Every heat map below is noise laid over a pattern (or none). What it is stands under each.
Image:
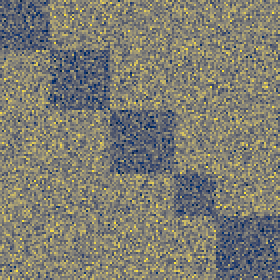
blocks along the diagonal
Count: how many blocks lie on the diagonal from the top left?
5
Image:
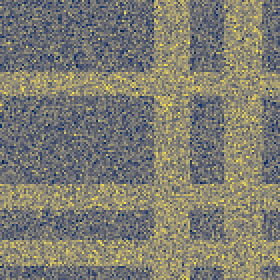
bands of rows crossing bands of columns
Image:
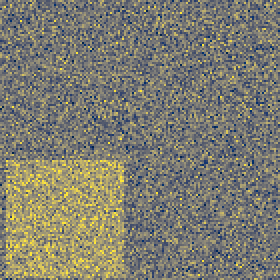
one block
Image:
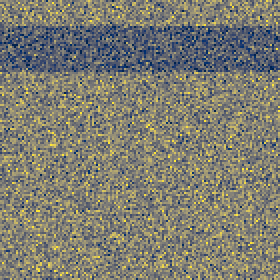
one band of rows
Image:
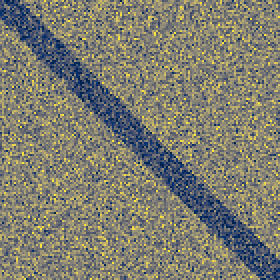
a diagonal band
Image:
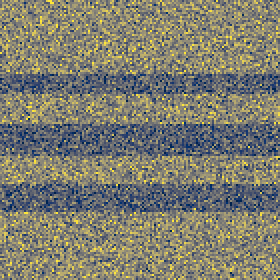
bands of rows
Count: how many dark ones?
3
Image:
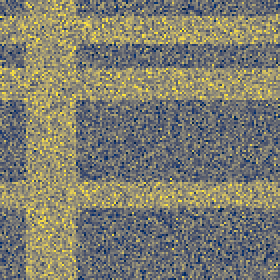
bands of rows crossing bands of columns
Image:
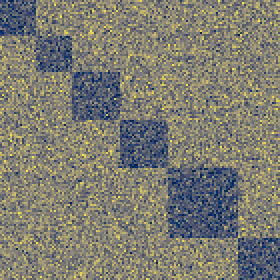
blocks along the diagonal
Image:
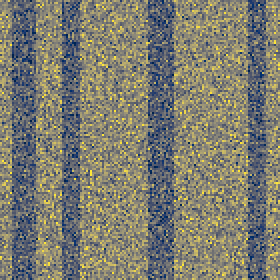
bands of columns
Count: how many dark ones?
4
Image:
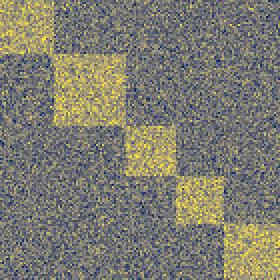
blocks along the diagonal
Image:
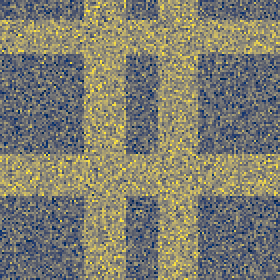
bands of rows crossing bands of columns
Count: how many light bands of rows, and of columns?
2 and 2
